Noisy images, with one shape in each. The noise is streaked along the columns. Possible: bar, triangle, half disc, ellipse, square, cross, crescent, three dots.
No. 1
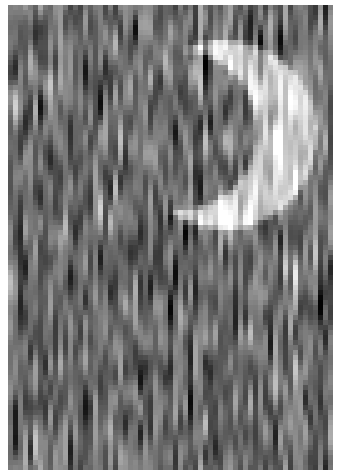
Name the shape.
crescent
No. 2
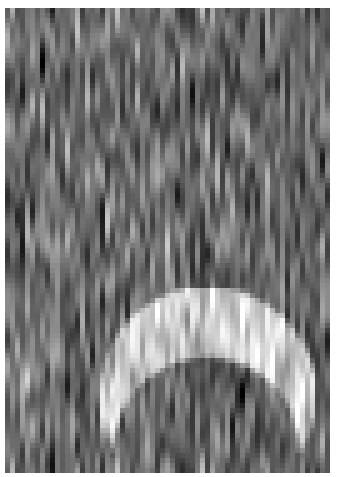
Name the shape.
crescent
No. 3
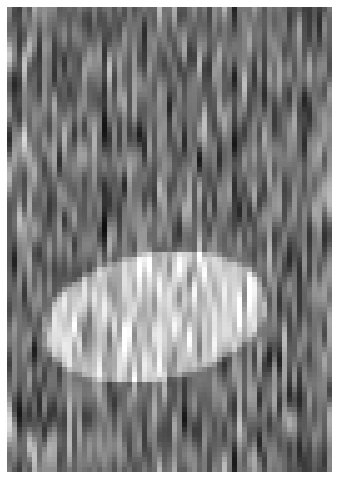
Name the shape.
ellipse
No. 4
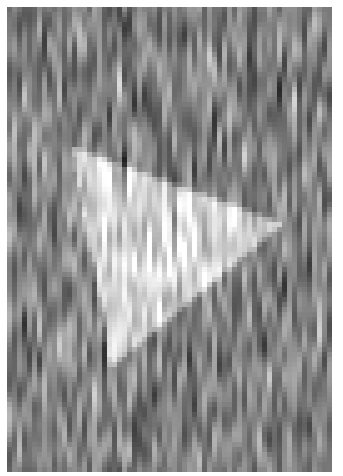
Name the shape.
triangle
